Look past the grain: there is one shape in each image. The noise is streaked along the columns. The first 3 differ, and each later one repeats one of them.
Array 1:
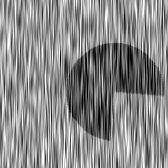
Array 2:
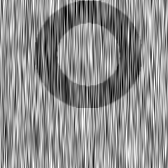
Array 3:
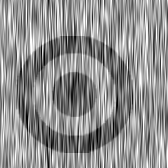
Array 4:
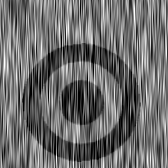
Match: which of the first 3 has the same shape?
3
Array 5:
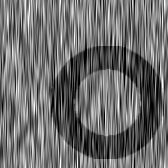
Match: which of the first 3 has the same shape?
2
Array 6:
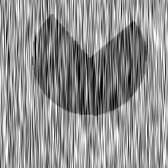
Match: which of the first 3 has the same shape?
1
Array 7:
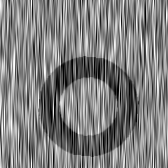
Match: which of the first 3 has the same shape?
2
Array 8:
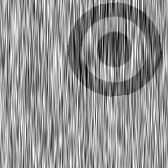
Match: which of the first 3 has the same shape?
3
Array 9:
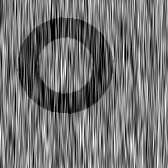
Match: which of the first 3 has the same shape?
2
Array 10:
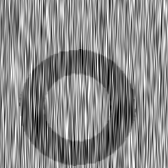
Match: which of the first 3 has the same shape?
2
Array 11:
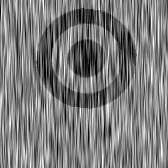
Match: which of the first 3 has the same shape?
3
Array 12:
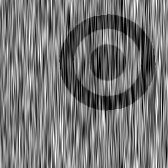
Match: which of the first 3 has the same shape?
3
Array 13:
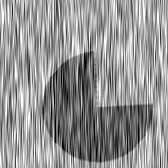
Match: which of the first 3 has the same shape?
1
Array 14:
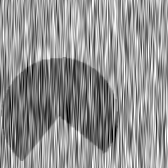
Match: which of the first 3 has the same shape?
1
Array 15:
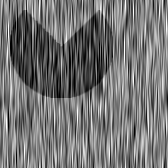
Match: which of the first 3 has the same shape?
1
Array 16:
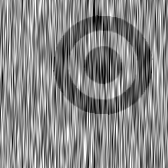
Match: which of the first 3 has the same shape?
3
